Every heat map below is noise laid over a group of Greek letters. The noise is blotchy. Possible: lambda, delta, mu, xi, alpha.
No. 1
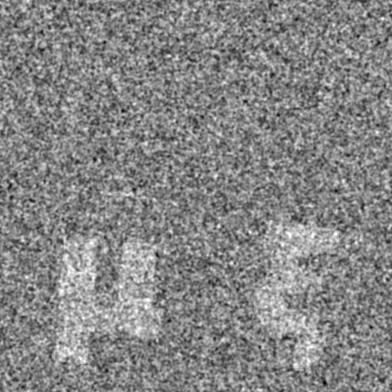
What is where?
bottom left: light mu; bottom right: light xi
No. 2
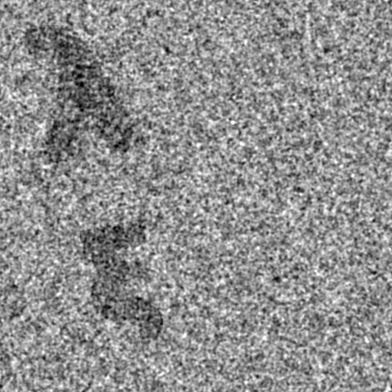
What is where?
top left: dark lambda; bottom left: dark xi
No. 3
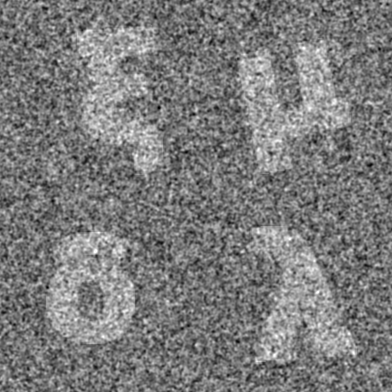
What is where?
top left: light xi; top right: light mu; bottom left: light delta; bottom right: light lambda
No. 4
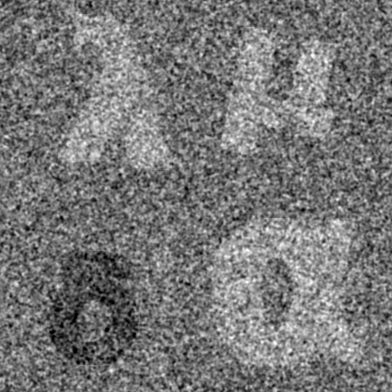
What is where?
top left: light lambda; top right: light mu; bottom left: dark delta; bottom right: light alpha
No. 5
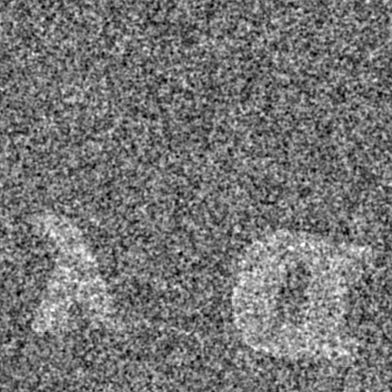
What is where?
bottom left: light lambda; bottom right: light alpha
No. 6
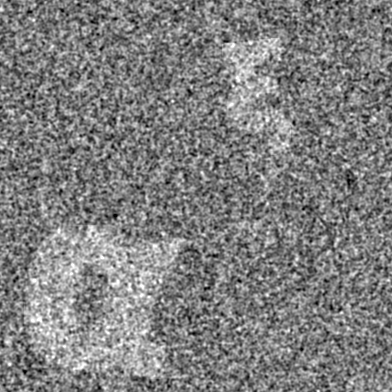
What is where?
top right: light xi; bottom left: light alpha
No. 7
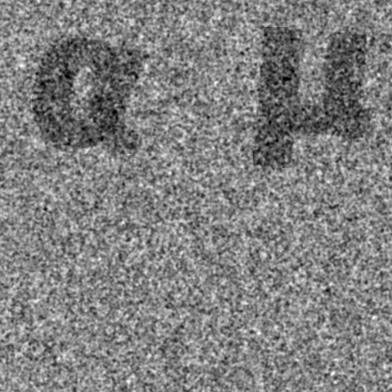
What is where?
top left: dark alpha; top right: dark mu
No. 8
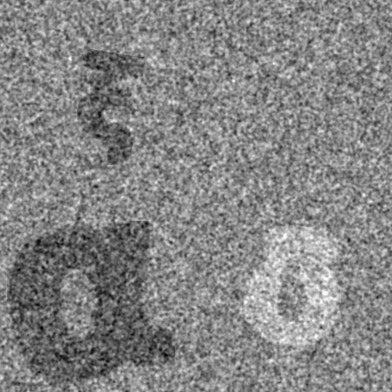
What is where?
top left: dark xi; bottom left: dark alpha; bottom right: light delta
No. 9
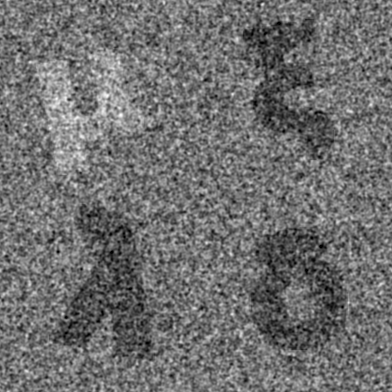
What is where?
top left: light mu; top right: dark xi; bottom left: dark lambda; bottom right: dark delta
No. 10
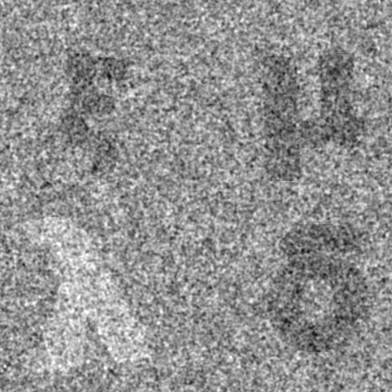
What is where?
top left: dark xi; top right: dark mu; bottom left: light lambda; bottom right: dark delta
